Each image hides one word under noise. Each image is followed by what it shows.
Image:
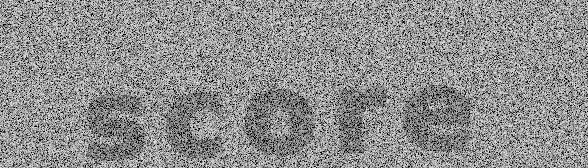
score
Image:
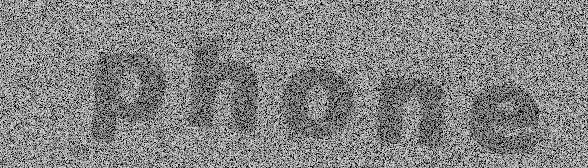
phone
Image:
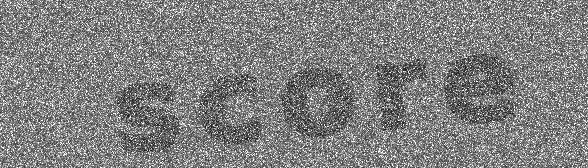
score
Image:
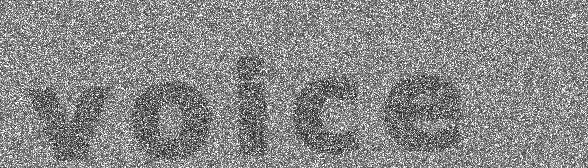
voice
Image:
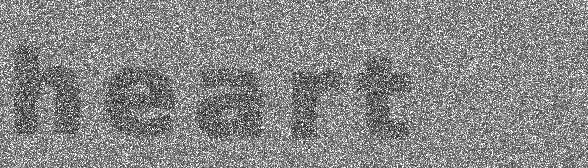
heart
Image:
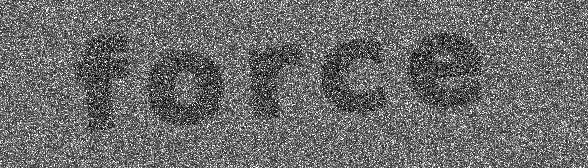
force
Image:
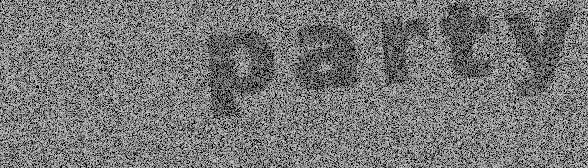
party
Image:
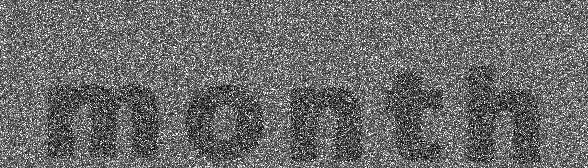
month
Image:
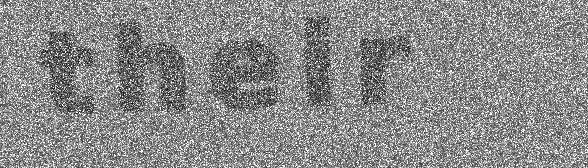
their
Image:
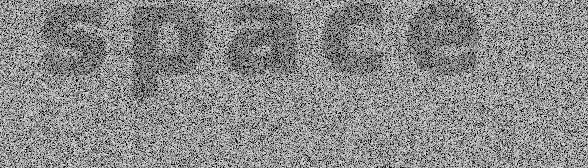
space
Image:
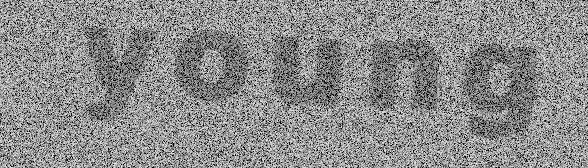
young
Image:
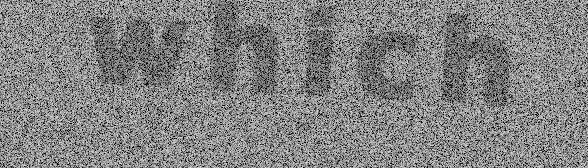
which
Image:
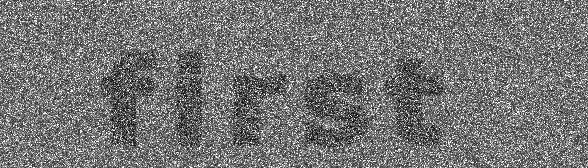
first
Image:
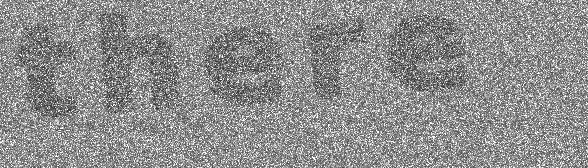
there
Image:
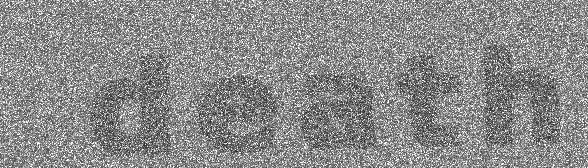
death
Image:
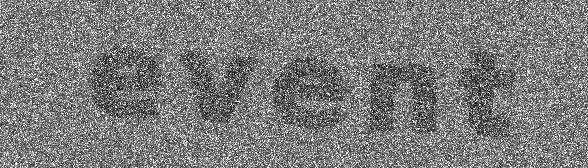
event
